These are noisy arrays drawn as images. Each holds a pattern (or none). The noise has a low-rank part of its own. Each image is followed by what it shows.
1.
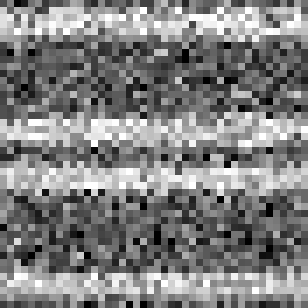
bands of rows
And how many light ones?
4
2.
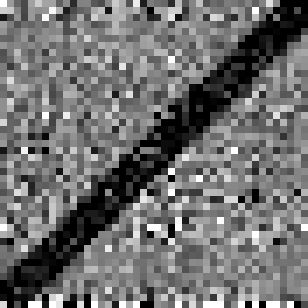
a diagonal band
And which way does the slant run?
bottom left to top right
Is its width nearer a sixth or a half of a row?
a sixth
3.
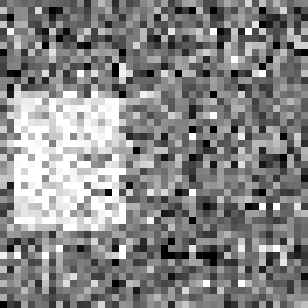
one block
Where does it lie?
middle left
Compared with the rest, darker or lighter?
lighter
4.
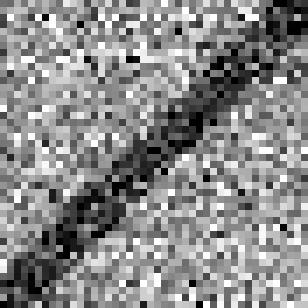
a diagonal band
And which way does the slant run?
bottom left to top right
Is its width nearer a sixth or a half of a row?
a sixth
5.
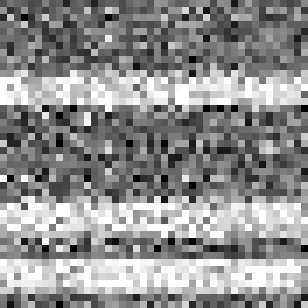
bands of rows
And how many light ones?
3
